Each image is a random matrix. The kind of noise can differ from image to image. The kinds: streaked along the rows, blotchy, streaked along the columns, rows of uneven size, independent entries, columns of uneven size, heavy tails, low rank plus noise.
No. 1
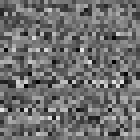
rows of uneven size
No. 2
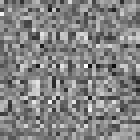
low rank plus noise
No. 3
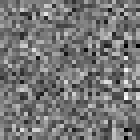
low rank plus noise
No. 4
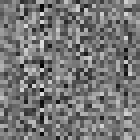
columns of uneven size
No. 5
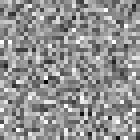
independent entries
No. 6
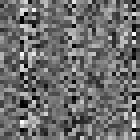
columns of uneven size
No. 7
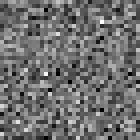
low rank plus noise
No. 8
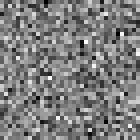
independent entries
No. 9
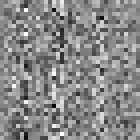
columns of uneven size
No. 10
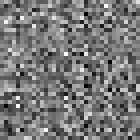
low rank plus noise
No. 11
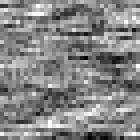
streaked along the rows
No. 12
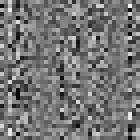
columns of uneven size
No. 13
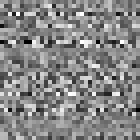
rows of uneven size
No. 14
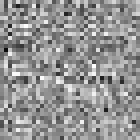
low rank plus noise
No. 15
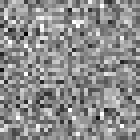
low rank plus noise
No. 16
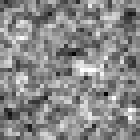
blotchy
